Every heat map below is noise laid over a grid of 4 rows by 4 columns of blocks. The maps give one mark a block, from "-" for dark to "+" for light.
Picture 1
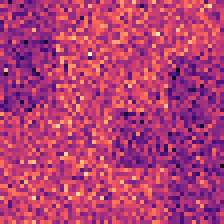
- + + +
- + + -
+ + - -
+ + + -
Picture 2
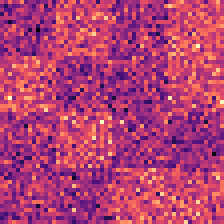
- + - +
+ - - +
- + - -
- - + +
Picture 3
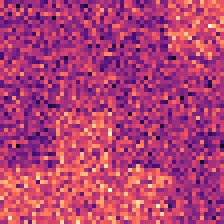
- - - +
- - - -
- + - -
+ + + -
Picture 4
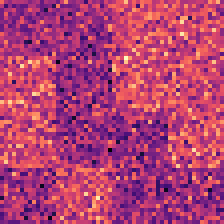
- - + +
+ - + +
+ - - +
- + - -
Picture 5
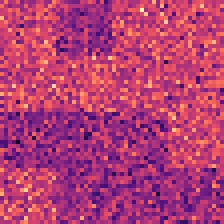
+ - + +
+ + + +
- - - +
+ - - -
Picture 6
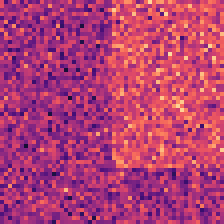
- - + +
- - + +
- - + +
- - - -
